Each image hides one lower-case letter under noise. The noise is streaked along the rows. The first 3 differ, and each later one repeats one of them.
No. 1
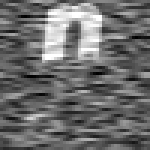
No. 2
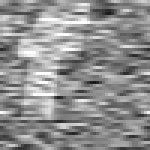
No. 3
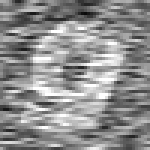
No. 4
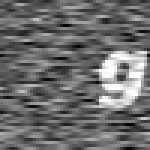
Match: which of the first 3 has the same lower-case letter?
3
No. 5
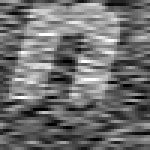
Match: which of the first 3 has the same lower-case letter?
1
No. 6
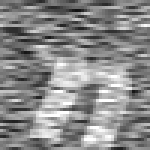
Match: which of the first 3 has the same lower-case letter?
1
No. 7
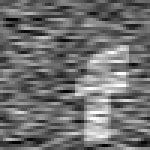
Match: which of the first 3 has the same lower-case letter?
2
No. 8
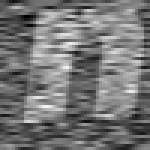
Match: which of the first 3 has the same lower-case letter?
1
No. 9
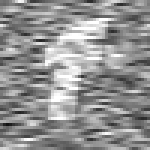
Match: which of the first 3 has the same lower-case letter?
2
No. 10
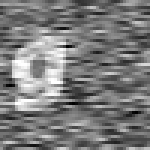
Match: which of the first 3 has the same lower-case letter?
3
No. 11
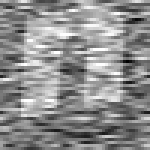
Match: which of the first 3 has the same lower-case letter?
1
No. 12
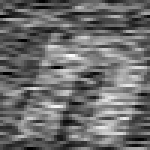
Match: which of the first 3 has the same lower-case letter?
1
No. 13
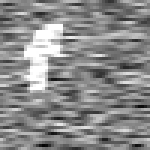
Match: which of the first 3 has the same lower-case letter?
2
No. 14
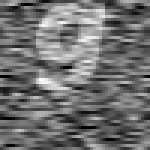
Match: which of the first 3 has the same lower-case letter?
3
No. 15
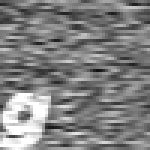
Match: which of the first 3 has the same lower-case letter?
3
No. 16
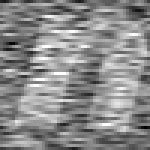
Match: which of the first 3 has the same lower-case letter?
1
